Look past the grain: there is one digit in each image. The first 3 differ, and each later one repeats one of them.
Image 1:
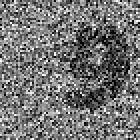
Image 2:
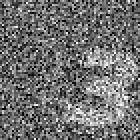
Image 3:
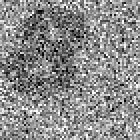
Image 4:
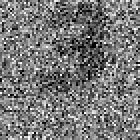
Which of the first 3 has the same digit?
2
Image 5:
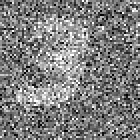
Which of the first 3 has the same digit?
2
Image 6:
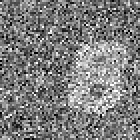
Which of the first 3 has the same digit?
3
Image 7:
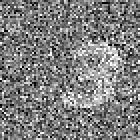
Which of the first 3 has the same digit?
2
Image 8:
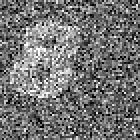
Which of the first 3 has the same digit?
3
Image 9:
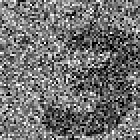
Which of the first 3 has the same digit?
2
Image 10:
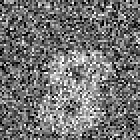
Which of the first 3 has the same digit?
3
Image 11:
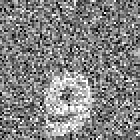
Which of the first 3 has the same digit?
1
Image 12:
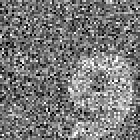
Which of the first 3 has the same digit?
1
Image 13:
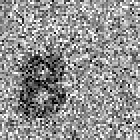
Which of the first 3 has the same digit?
3
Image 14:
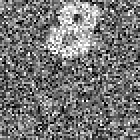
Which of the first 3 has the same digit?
3
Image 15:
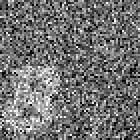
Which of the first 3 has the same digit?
3
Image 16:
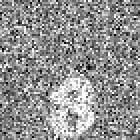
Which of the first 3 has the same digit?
3
